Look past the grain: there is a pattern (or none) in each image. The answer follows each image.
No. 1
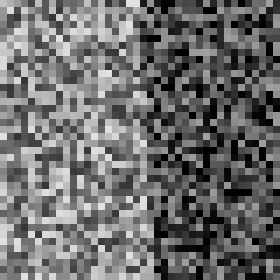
a sharp edge
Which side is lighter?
left
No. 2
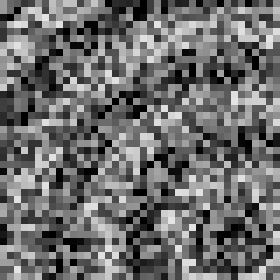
rings round one point
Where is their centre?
bottom right
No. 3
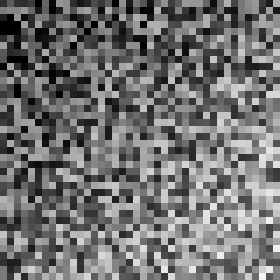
a smooth slope
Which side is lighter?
bottom right
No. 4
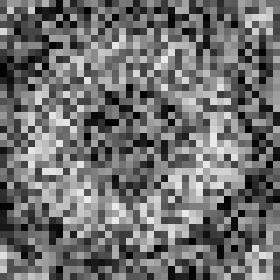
rings round one point
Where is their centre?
centre
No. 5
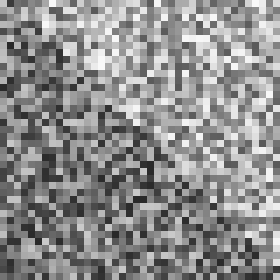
a sharp edge
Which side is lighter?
top right
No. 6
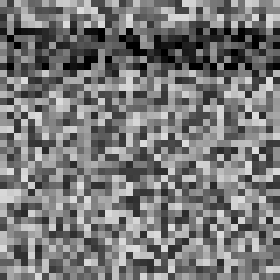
one horizontal stripe
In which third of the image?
top
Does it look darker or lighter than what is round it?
darker
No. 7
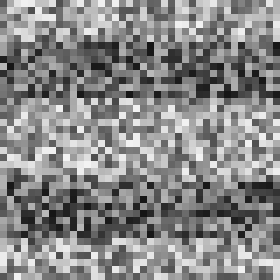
horizontal stripes
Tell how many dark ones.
2
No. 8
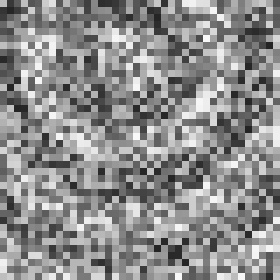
rings round one point
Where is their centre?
top middle
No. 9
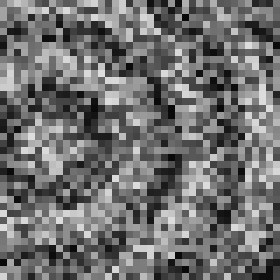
rings round one point
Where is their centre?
middle left
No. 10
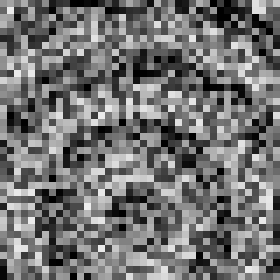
rings round one point
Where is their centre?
bottom middle
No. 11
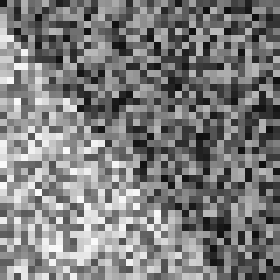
a sharp edge
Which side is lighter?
bottom left
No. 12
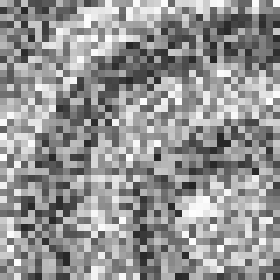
rings round one point
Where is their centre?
bottom right
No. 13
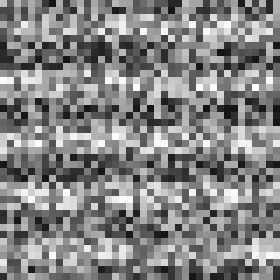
horizontal stripes
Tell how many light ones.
5
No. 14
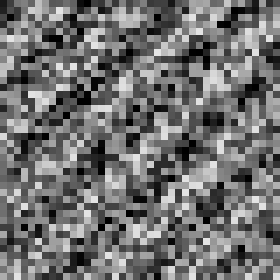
diagonal stripes
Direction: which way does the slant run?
bottom left to top right
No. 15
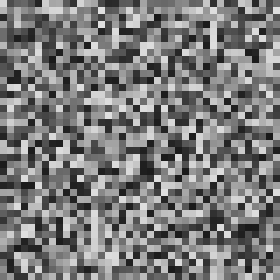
only noise
